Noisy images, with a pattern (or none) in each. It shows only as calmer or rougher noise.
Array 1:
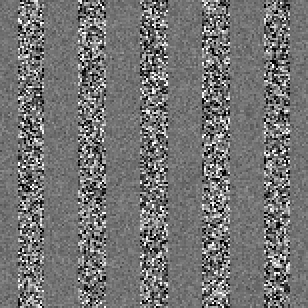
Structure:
vertical stripes
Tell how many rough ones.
5
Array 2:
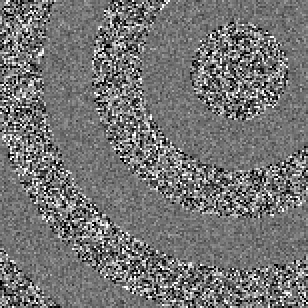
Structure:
rings round one point
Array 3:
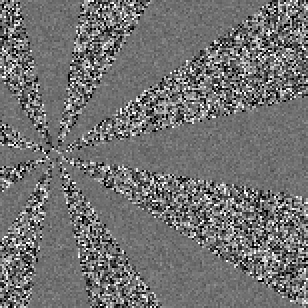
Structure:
spokes from one point
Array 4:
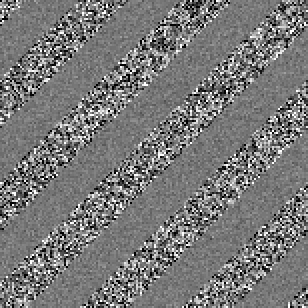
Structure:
diagonal stripes
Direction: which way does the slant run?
bottom left to top right
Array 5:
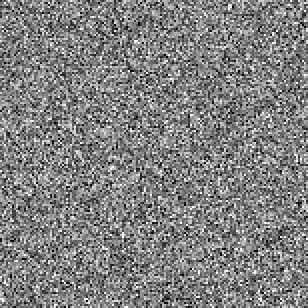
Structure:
only noise
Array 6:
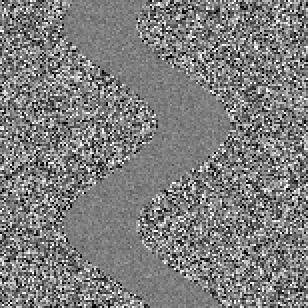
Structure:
a wavy band
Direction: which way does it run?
top to bottom
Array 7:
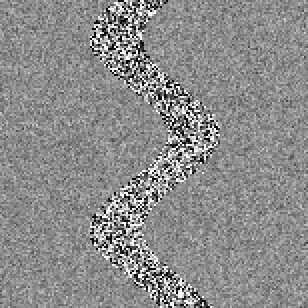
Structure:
a wavy band
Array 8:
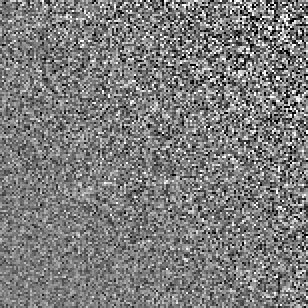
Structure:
a smooth slope
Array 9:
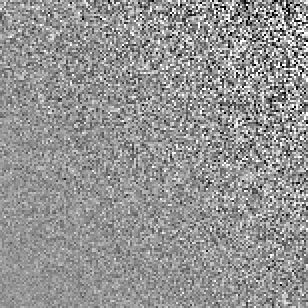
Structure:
a smooth slope
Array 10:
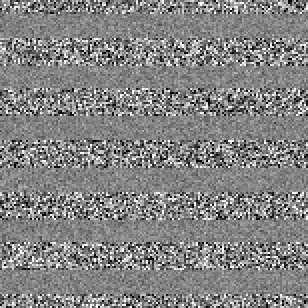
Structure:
horizontal stripes
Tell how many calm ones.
6
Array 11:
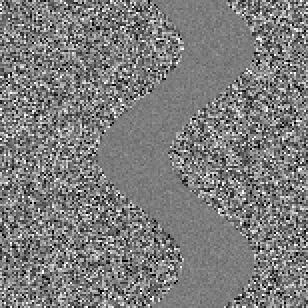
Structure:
a wavy band
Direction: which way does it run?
top to bottom
